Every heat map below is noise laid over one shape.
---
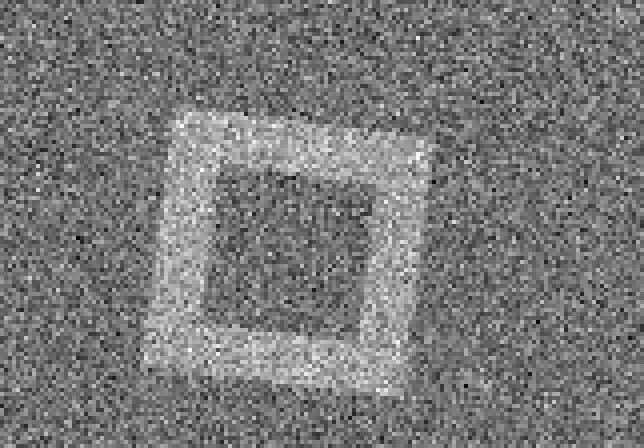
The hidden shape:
square frame
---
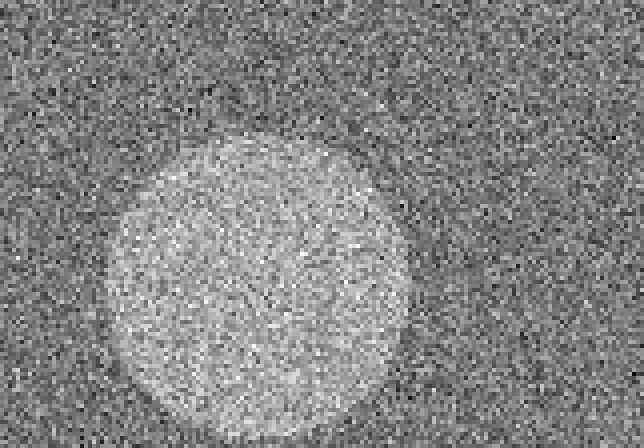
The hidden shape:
disc
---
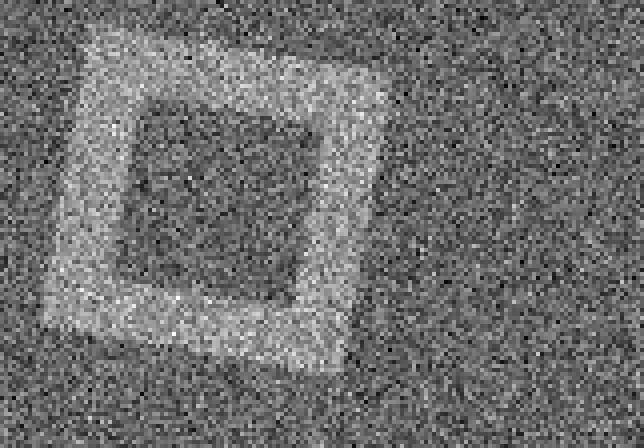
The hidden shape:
square frame
